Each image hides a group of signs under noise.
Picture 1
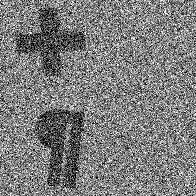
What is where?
top left: plus sign; bottom left: pilcrow
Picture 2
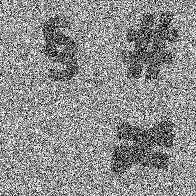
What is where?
top left: section sign; top right: hash sign; bottom right: not-equal sign
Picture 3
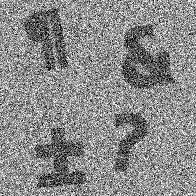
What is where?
top left: pilcrow; top right: ampersand; bottom left: plus-minus sign; bottom right: question mark
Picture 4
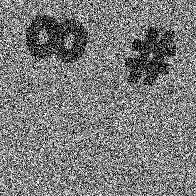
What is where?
top left: infinity sign; top right: hash sign
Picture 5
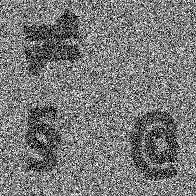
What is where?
top left: not-equal sign; bottom left: section sign; bottom right: at sign
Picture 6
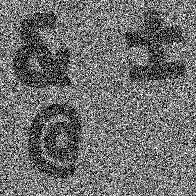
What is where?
top left: ampersand; top right: plus-minus sign; bottom left: at sign
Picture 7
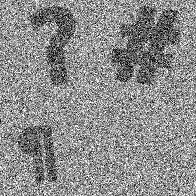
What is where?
top left: question mark; top right: hash sign; bottom left: pilcrow
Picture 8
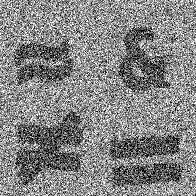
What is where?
top left: approximately sign; top right: ampersand; bottom left: not-equal sign; bottom right: equals sign
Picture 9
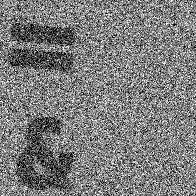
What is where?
top left: equals sign; bottom left: ampersand
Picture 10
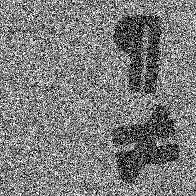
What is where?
top right: pilcrow; bottom right: not-equal sign
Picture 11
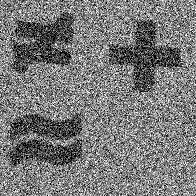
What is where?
top left: not-equal sign; top right: plus sign; bottom left: approximately sign
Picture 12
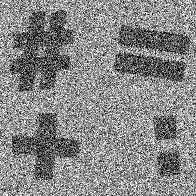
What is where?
top left: hash sign; top right: equals sign; bottom left: plus sign; bottom right: colon
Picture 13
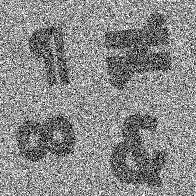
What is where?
top left: pilcrow; top right: not-equal sign; bottom left: infinity sign; bottom right: ampersand
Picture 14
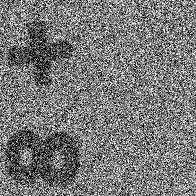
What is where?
top left: plus sign; bottom left: infinity sign
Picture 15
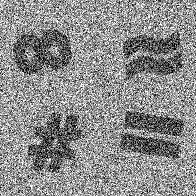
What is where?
top left: infinity sign; top right: approximately sign; bottom left: hash sign; bottom right: equals sign
